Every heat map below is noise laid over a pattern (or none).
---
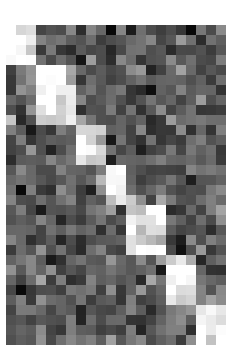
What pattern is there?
blocks along the diagonal
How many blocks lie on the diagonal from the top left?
7
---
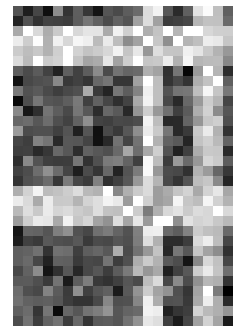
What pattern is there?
bands of rows crossing bands of columns
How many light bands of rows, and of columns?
2 and 2
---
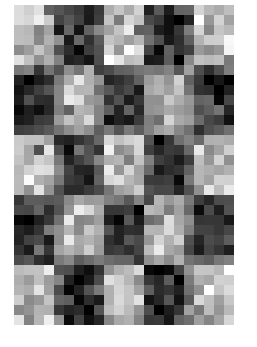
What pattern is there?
a checkerboard
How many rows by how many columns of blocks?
5 by 5
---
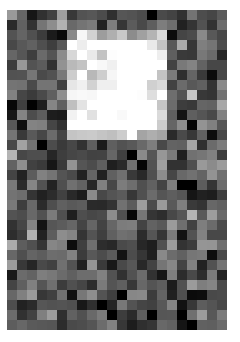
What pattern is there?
one block
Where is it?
top middle
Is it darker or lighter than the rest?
lighter
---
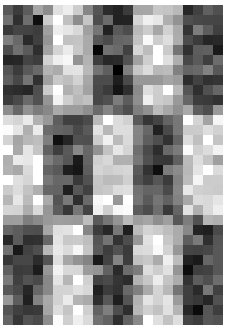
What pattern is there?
a checkerboard
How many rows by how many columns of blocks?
3 by 5
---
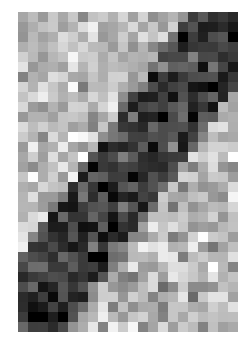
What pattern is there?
a diagonal band
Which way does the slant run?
bottom left to top right
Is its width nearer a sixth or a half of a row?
a half
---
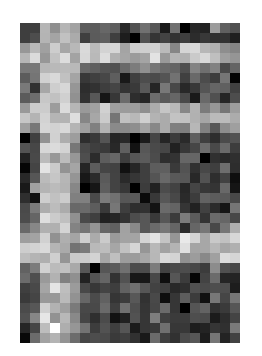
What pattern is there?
bands of rows crossing bands of columns
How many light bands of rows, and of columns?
3 and 1
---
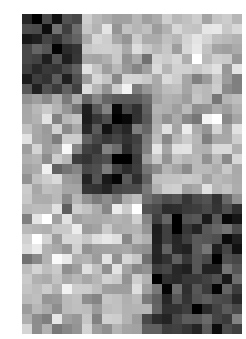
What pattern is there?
blocks along the diagonal
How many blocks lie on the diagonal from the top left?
3
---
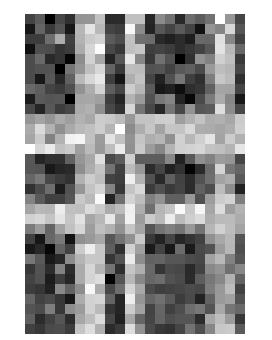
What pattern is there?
bands of rows crossing bands of columns
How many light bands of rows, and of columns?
2 and 3
